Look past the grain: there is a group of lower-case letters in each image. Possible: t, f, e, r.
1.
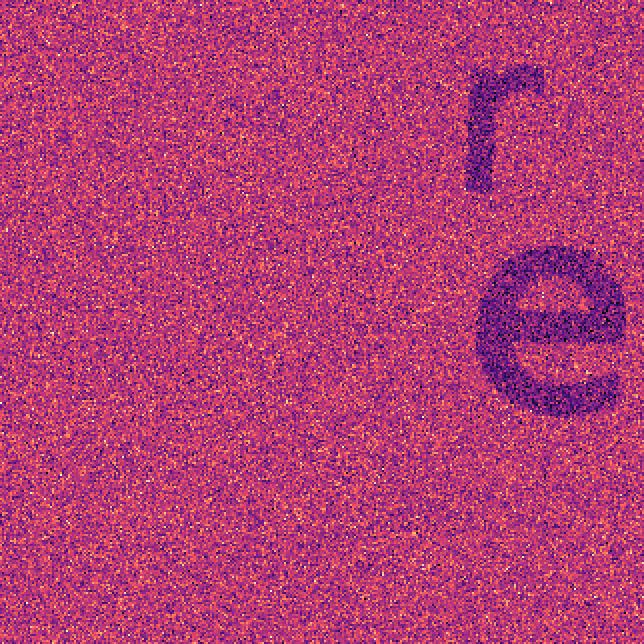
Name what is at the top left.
nothing
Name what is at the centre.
nothing
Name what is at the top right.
r
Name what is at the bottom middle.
nothing
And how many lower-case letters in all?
2
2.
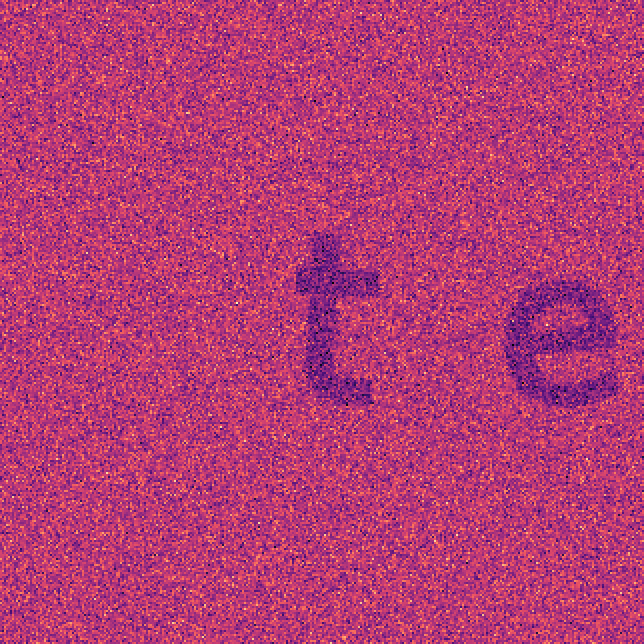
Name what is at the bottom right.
nothing
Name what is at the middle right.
e
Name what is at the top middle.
nothing
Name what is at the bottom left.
nothing
